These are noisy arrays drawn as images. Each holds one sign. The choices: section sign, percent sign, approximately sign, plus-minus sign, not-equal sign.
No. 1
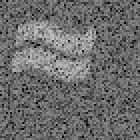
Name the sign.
approximately sign
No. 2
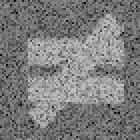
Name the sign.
not-equal sign
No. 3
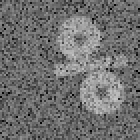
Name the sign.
percent sign
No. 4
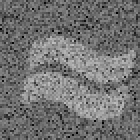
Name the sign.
approximately sign
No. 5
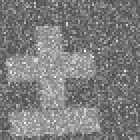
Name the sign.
plus-minus sign
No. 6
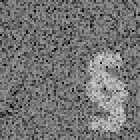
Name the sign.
section sign
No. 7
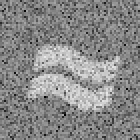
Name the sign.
approximately sign
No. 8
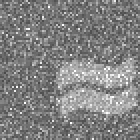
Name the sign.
approximately sign
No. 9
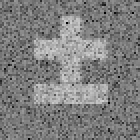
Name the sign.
plus-minus sign
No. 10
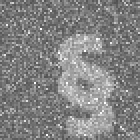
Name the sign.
section sign
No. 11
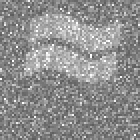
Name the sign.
approximately sign
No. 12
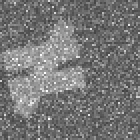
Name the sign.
not-equal sign
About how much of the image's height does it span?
two thirds
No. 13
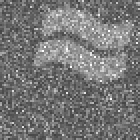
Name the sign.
approximately sign
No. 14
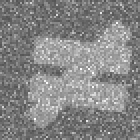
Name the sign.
not-equal sign
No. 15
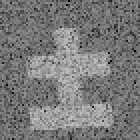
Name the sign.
plus-minus sign
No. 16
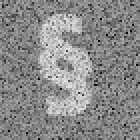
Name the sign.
section sign
